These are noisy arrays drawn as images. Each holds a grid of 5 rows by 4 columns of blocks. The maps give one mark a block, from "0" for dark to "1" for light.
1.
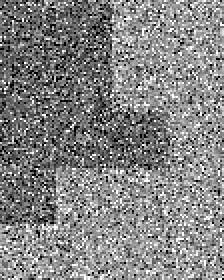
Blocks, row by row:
0 0 1 1
0 0 1 1
0 0 0 1
0 1 1 1
1 1 1 1
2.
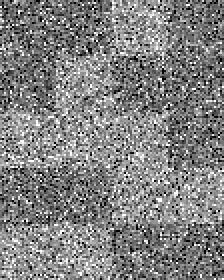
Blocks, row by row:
0 0 1 0
0 1 0 0
1 1 1 0
0 0 1 1
1 1 0 0
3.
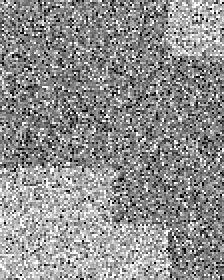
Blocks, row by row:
0 0 0 1
0 0 0 0
0 0 0 0
1 1 0 0
1 1 1 0
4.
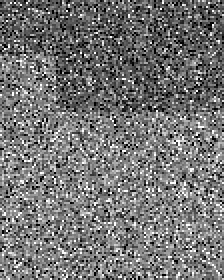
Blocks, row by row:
0 0 0 0
1 0 0 0
1 1 1 1
1 1 1 1
1 1 1 1
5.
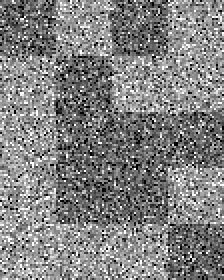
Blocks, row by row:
0 1 0 1
1 0 1 1
1 0 0 0
1 0 0 1
1 1 1 0
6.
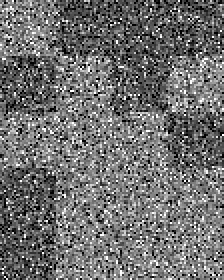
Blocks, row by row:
1 0 0 0
0 1 0 1
1 1 1 0
0 1 1 1
0 1 1 1
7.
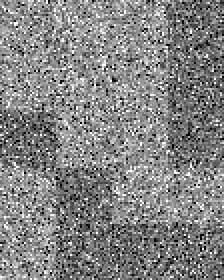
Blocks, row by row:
1 1 1 0
1 1 1 0
0 1 1 0
1 0 1 1
1 0 0 0
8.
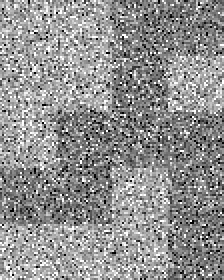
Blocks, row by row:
1 1 0 0
1 1 0 1
1 0 0 0
0 0 1 0
1 1 1 0
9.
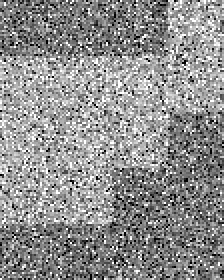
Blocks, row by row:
0 0 0 1
1 1 1 1
1 1 1 0
1 1 0 0
0 0 0 0
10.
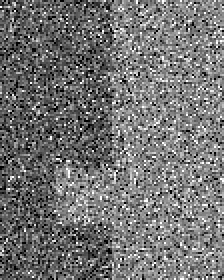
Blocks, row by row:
0 0 1 1
0 0 1 1
0 0 1 1
0 1 1 1
0 0 1 1
